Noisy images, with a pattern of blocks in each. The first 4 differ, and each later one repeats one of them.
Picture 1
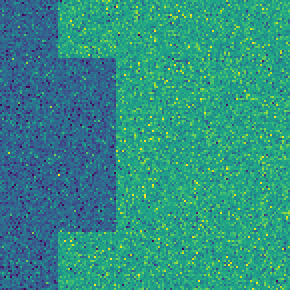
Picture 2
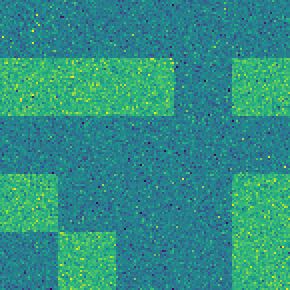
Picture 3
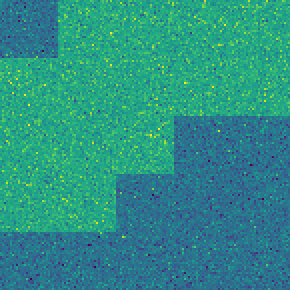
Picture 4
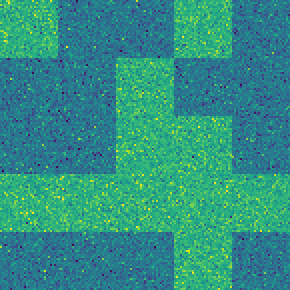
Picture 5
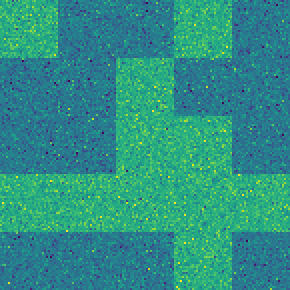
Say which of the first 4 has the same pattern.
4
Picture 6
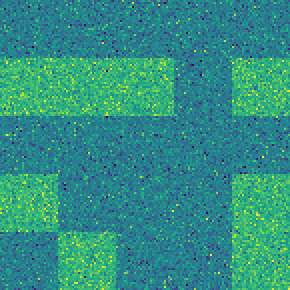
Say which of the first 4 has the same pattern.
2
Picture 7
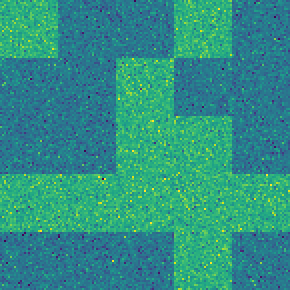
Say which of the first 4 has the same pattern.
4
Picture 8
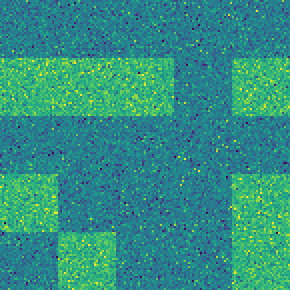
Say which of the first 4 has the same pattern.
2
